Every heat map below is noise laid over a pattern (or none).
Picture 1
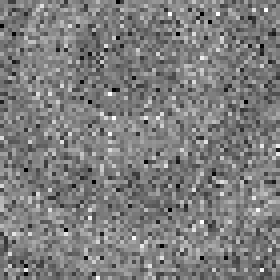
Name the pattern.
rings round one point
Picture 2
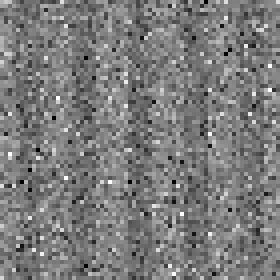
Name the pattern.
vertical stripes
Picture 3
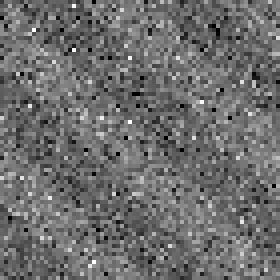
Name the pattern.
diagonal stripes
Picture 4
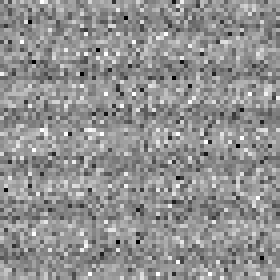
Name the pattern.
horizontal stripes
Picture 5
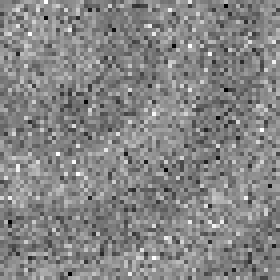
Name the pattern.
rings round one point
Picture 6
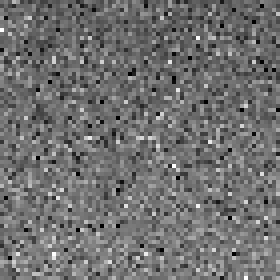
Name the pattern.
a smooth slope
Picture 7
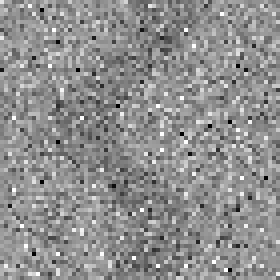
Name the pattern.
a wavy band
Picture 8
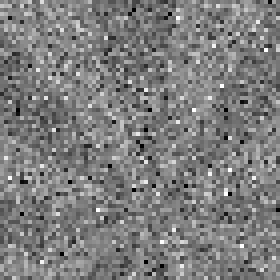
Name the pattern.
spokes from one point
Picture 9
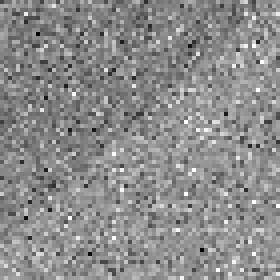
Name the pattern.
a sharp edge
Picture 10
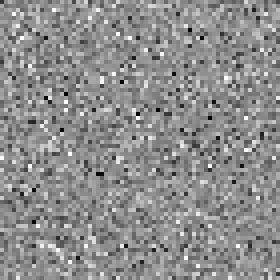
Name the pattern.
only noise
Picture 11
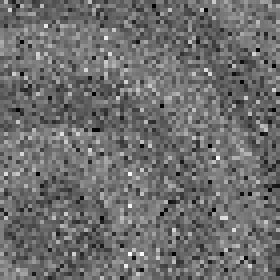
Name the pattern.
rings round one point
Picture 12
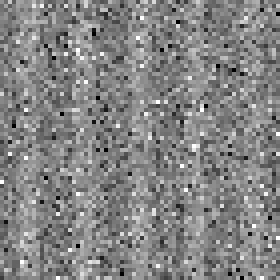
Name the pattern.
vertical stripes
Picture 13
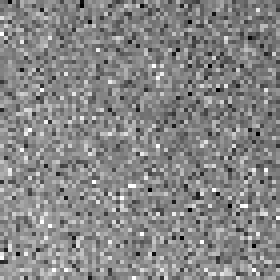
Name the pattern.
a smooth slope
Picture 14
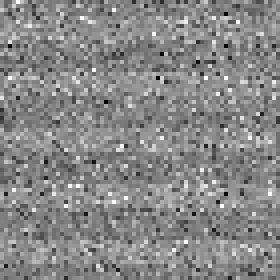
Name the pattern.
horizontal stripes
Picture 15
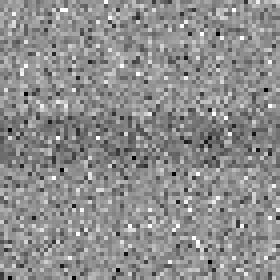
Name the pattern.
one horizontal stripe
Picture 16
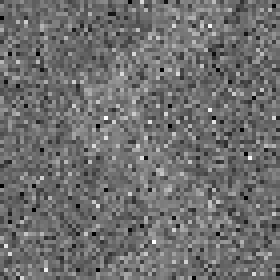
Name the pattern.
a wavy band
